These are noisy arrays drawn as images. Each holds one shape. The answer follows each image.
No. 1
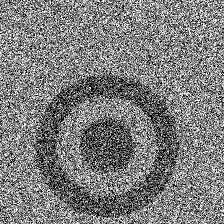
bullseye
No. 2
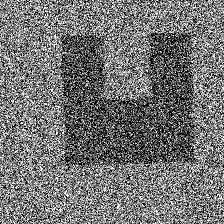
square with a notch
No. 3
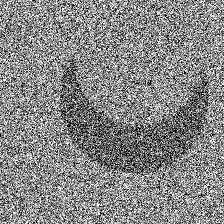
crescent
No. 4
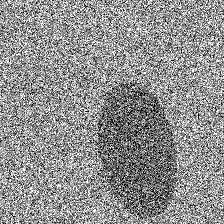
ellipse
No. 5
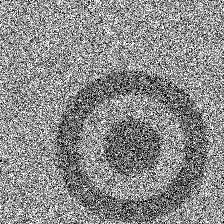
bullseye
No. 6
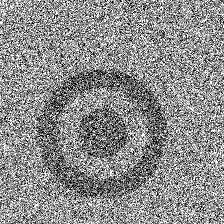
bullseye
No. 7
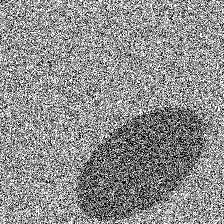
ellipse
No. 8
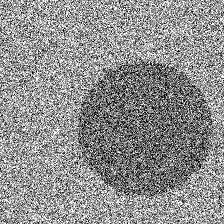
disc
